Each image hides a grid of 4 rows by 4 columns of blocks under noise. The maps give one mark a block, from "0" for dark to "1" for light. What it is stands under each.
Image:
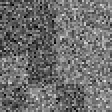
0011
0011
1011
0101
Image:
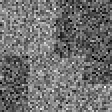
1100
1100
0110
0111
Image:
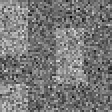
1000
1010
0010
1000
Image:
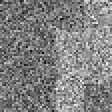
0001
0011
0011
0010
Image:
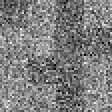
0101
1100
1001
1101
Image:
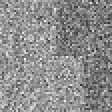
1100
1100
1110
1110
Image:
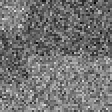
1000
0000
0111
1111
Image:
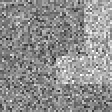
0001
0001
0011
0000
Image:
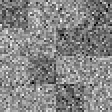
0110
1100
1011
1101
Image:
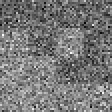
0000
1010
1100
1111
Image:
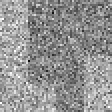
1000
1000
1001
1101
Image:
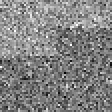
1111
1100
0000
0000
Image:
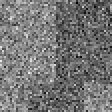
1100
1100
1100
1001
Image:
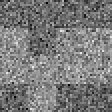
0000
1011
1111
0100
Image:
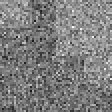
1011
0011
0001
0000
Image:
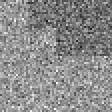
1000
1100
1111
1111
